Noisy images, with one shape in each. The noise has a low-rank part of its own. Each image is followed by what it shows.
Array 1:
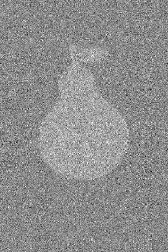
pear
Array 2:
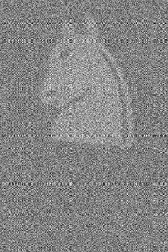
chess knight
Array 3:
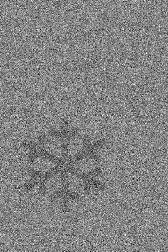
snowflake
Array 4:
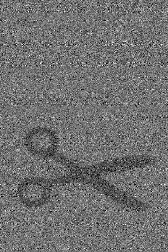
pair of scissors
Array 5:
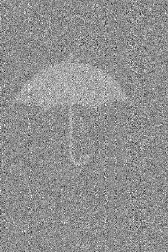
umbrella
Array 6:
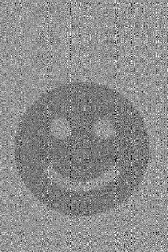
smiling face
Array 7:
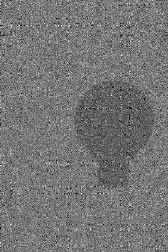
light bulb
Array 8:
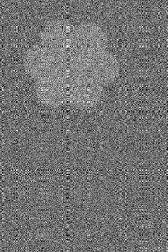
flower
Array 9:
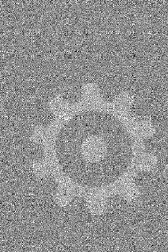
gear
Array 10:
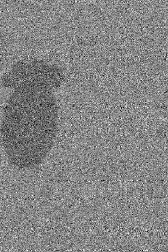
footprint
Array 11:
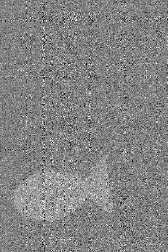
fish
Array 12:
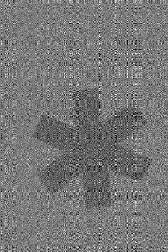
asterisk
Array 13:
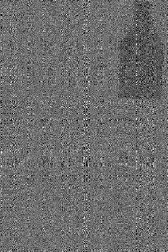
bottle
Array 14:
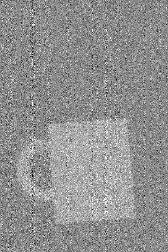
cup
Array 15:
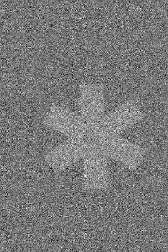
asterisk
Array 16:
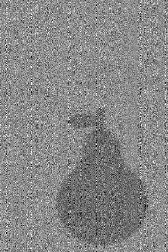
pear
